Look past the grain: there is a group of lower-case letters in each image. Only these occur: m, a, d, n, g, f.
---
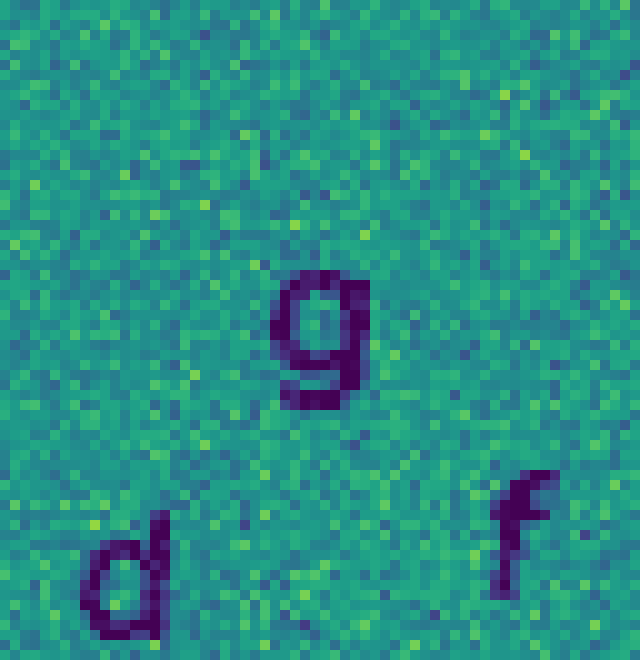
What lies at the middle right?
nothing
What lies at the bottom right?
f
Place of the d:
bottom left
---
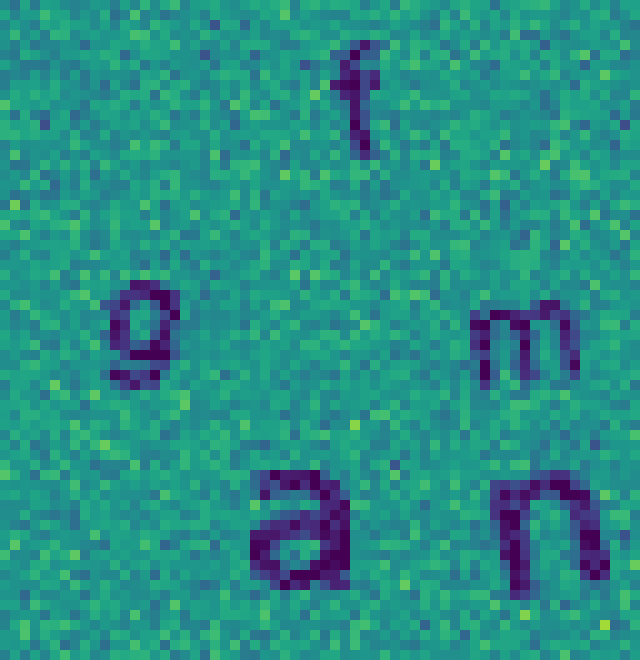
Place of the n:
bottom right
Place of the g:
middle left
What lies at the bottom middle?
a
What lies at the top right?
nothing
